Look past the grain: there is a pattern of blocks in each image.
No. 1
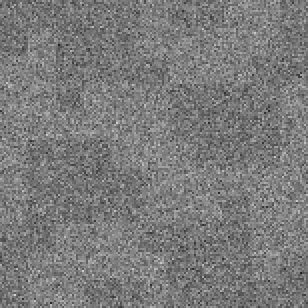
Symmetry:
the same after a half turn
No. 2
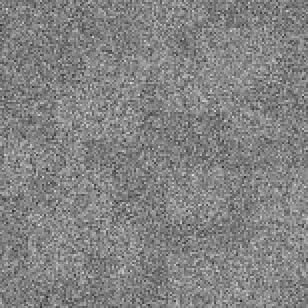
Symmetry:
mirrored about the diagonal from the top left
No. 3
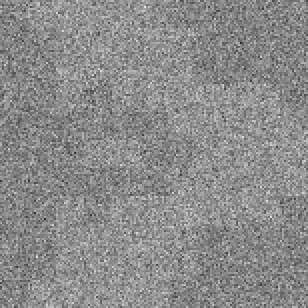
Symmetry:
top and bottom mirror each other
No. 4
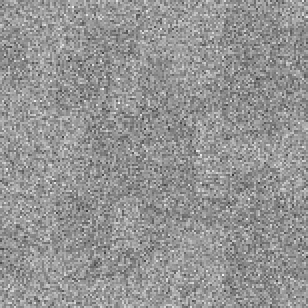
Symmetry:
top and bottom mirror each other
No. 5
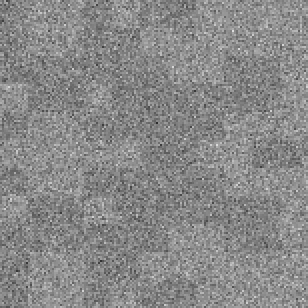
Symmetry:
top and bottom mirror each other
